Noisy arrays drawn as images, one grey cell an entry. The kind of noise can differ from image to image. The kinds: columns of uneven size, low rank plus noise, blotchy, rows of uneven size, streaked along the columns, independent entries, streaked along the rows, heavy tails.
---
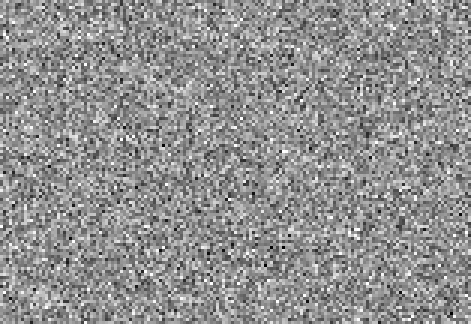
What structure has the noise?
independent entries
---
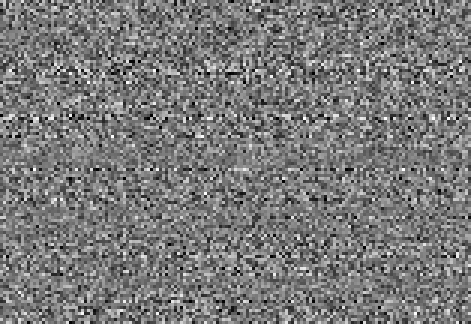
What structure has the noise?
rows of uneven size
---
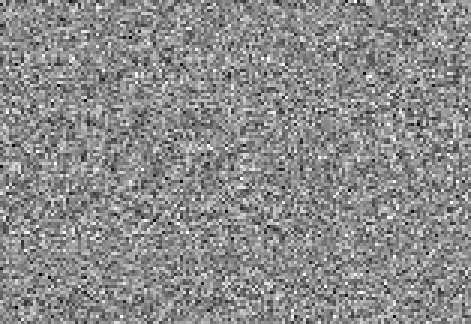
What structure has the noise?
low rank plus noise
